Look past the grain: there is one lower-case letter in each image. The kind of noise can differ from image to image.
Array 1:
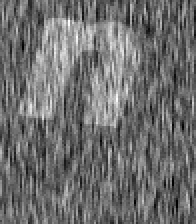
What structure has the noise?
streaked along the columns
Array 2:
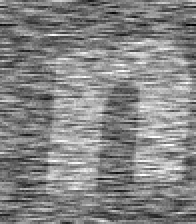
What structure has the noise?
streaked along the rows
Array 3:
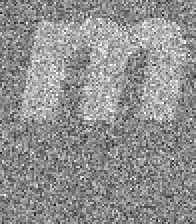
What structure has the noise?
independent entries
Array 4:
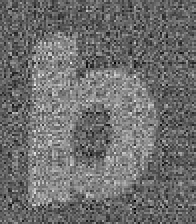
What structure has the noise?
low rank plus noise
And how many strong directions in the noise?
three or four
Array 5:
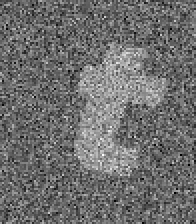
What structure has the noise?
independent entries
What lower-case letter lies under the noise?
t
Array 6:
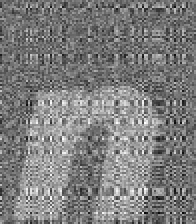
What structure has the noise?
low rank plus noise
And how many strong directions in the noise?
one
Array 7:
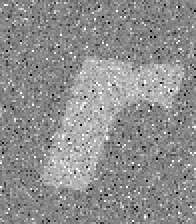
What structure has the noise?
heavy tails
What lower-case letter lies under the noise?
r
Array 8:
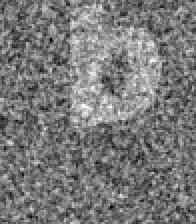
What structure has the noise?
blotchy
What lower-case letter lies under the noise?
b
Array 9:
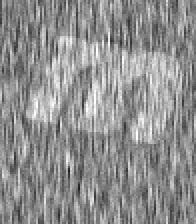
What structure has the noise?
streaked along the columns
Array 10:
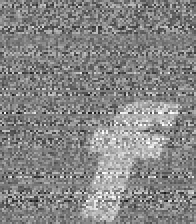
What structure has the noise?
rows of uneven size
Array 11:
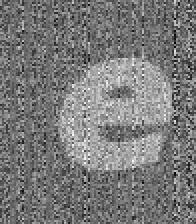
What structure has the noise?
columns of uneven size
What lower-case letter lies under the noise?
e
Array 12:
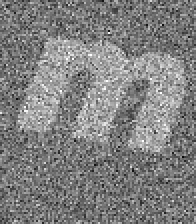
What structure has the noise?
independent entries
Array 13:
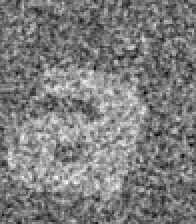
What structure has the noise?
blotchy
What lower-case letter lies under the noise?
a
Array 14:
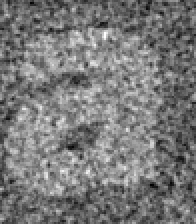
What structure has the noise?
blotchy
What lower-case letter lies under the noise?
a
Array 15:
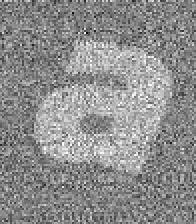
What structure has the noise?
low rank plus noise
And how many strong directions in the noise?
five to eight
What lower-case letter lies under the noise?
a
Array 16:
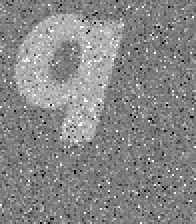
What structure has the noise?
heavy tails
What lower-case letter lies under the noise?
q
